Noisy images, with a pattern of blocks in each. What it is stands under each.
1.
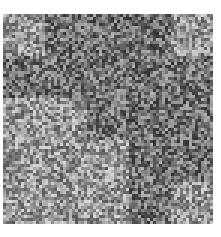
mirrored about the diagonal from the bottom left
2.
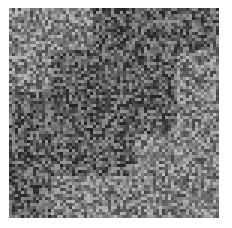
mirrored about the diagonal from the top left
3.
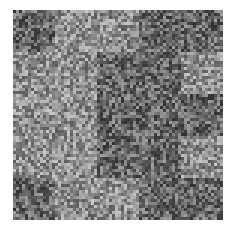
top and bottom mirror each other
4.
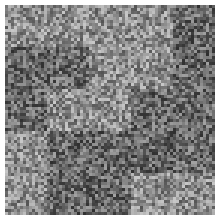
no symmetry
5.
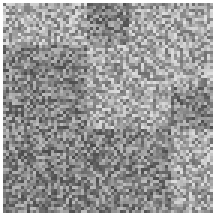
mirrored about the diagonal from the bottom left
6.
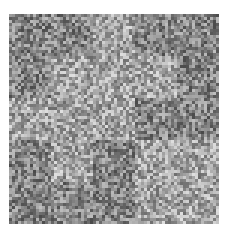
mirrored about the diagonal from the top left
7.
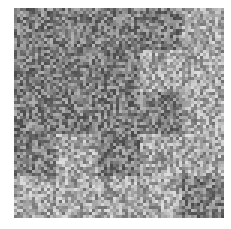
mirrored about the diagonal from the top left
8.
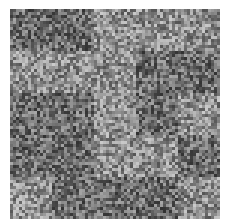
no symmetry
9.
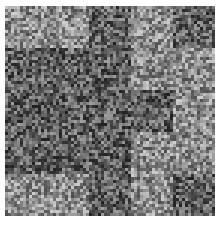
top and bottom mirror each other
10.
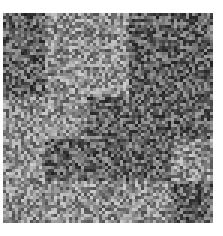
no symmetry
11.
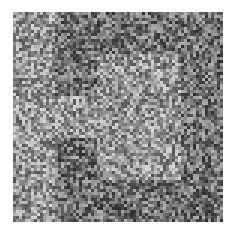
top and bottom mirror each other
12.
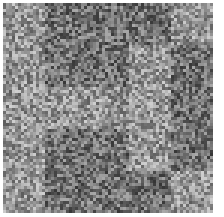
top and bottom mirror each other
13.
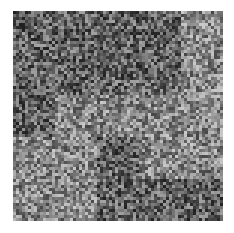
no symmetry
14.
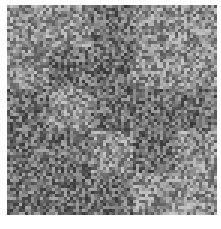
mirrored about the diagonal from the bottom left
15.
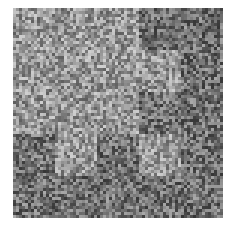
mirrored about the diagonal from the top left
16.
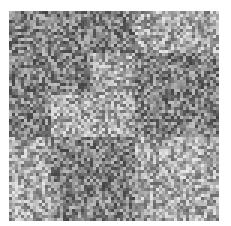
mirrored about the diagonal from the top left
